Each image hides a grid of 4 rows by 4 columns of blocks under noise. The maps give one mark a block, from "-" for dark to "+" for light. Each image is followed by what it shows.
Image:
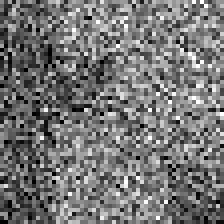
-+++
--++
-+++
-++-
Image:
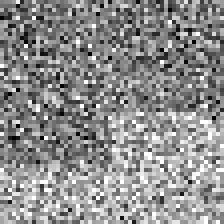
----
----
--++
++++
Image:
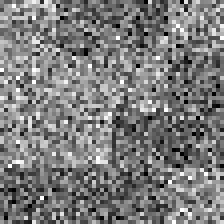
+--+
+++-
++--
---+
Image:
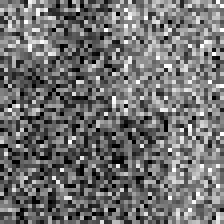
+-++
--++
---+
---+
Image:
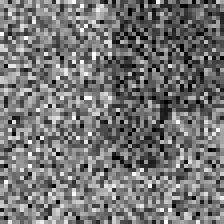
++--
++--
++-+
++++
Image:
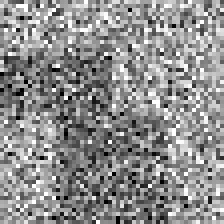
++++
--++
+--+
+--+
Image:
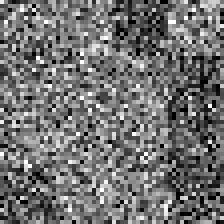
++-+
+++-
+++-
-++-
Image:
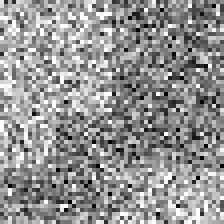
++--
++--
+---
--++
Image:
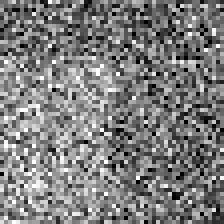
----
++--
++--
++--
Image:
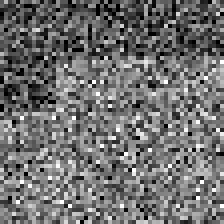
----
-+++
++++
++++
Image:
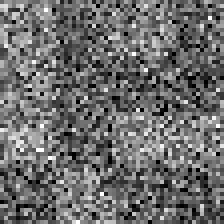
+-+-
+---
+-++
-+--
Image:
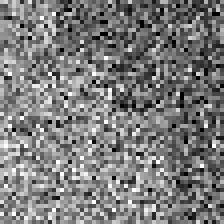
+---
++--
+++-
+++-
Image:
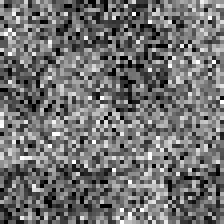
+--+
-+-+
++++
--+-
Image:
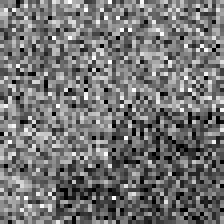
++++
++++
++--
+---
